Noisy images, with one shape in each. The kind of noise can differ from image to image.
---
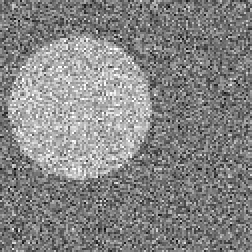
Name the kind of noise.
low rank plus noise
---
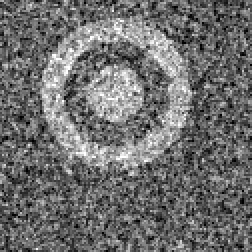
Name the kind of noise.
blotchy
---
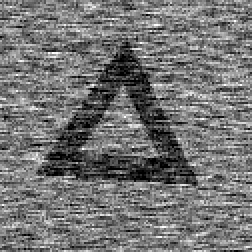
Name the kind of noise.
streaked along the rows
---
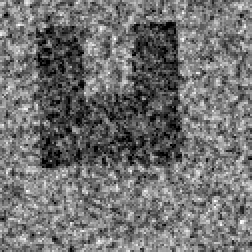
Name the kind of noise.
blotchy
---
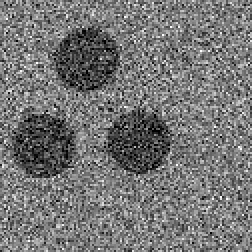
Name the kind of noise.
low rank plus noise
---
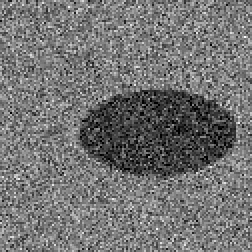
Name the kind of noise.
independent entries
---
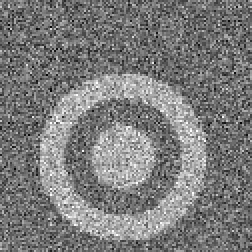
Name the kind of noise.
low rank plus noise
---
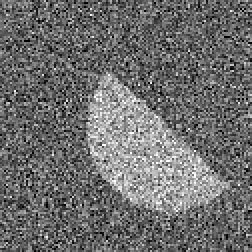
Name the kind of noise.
low rank plus noise
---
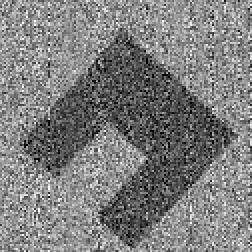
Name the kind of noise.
columns of uneven size
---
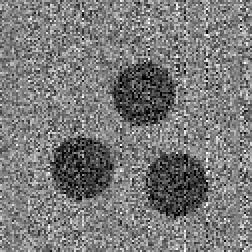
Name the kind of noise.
columns of uneven size
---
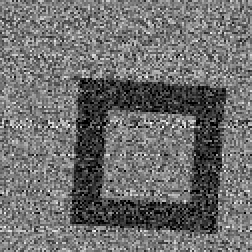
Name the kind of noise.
rows of uneven size
